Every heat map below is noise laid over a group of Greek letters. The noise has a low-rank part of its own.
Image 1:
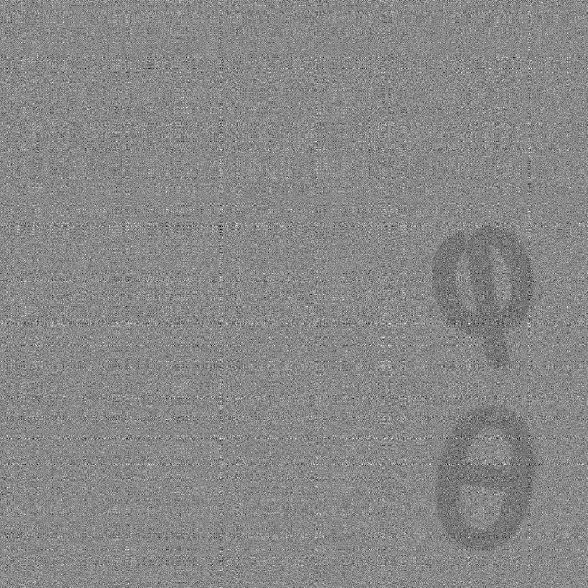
middle right: dark phi; bottom right: dark theta
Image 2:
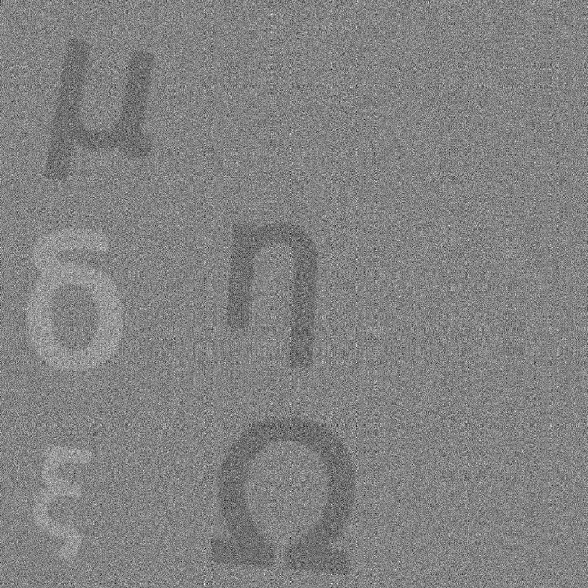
top left: dark mu; middle left: light delta; centre: dark eta; bottom left: light xi; bottom middle: dark omega
